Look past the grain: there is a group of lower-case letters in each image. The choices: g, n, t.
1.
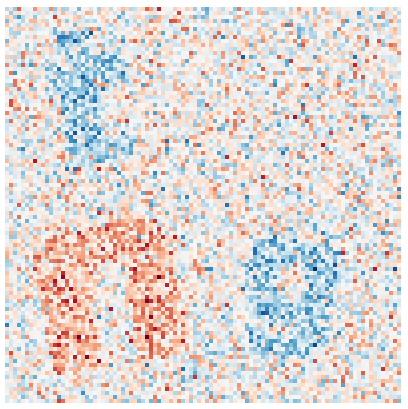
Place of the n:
bottom left
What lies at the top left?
t
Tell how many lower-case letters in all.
3
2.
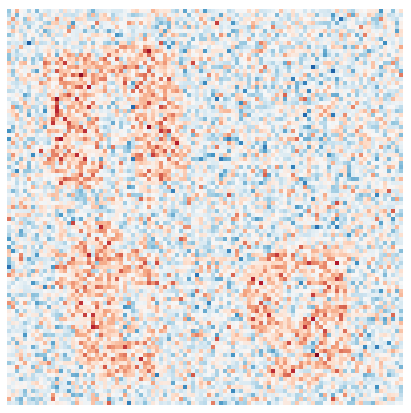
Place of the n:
top left
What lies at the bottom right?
g
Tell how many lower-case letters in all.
3
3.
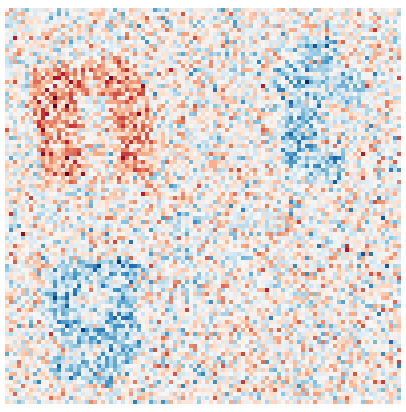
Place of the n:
top left
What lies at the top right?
t
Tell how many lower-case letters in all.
3
